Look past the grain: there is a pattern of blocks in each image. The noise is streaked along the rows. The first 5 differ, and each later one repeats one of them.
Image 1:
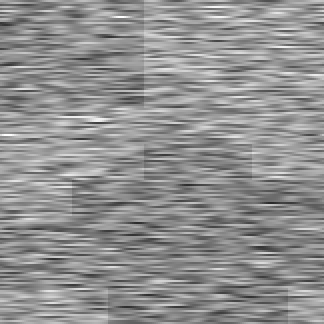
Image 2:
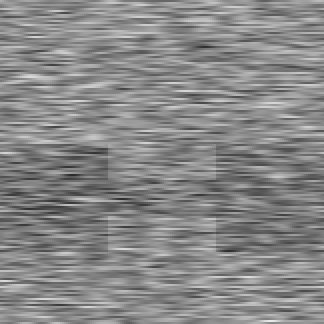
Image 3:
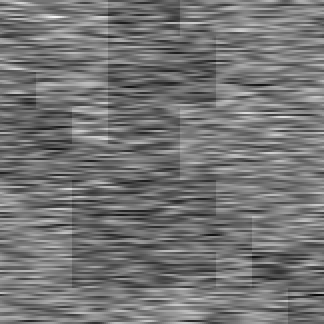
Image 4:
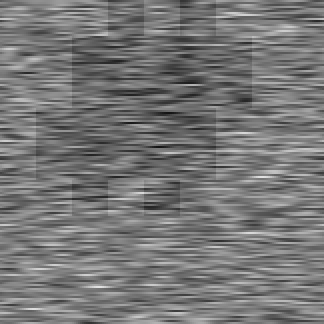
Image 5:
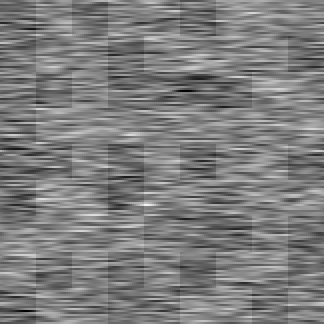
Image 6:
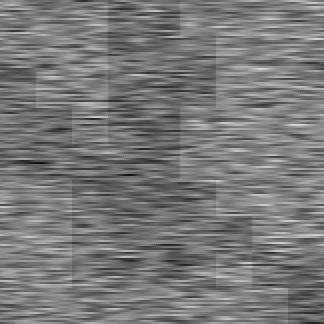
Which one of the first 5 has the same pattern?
3
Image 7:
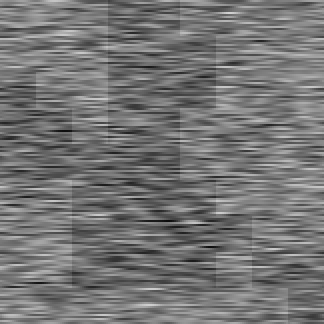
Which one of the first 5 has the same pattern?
3
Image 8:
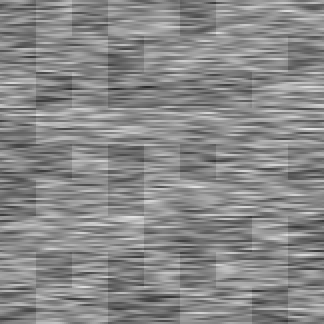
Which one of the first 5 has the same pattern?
5
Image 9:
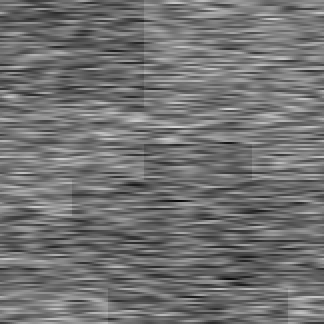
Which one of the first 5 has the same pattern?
1
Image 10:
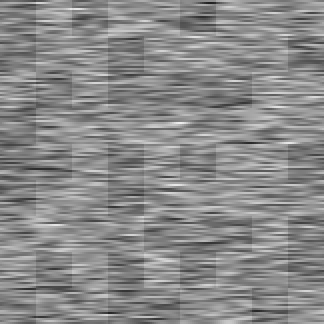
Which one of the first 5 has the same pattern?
5
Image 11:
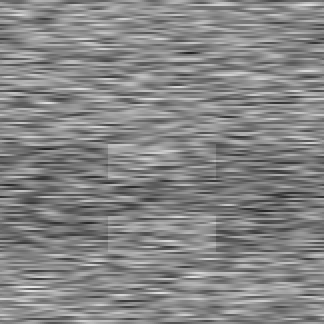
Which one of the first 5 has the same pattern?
2
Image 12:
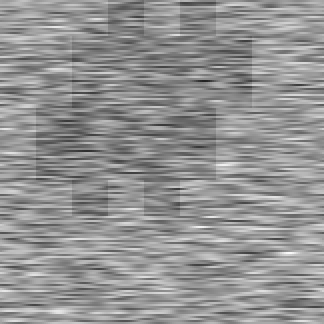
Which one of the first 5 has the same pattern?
4
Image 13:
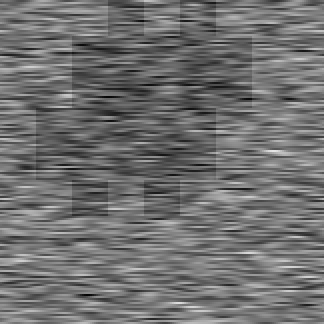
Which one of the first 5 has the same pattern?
4
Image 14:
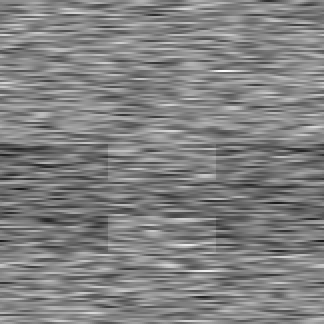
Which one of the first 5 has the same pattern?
2
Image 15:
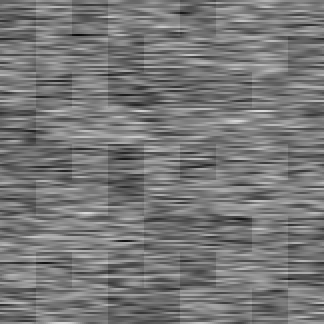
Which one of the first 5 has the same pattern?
5
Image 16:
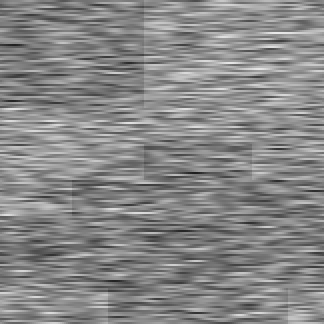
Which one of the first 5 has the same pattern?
1
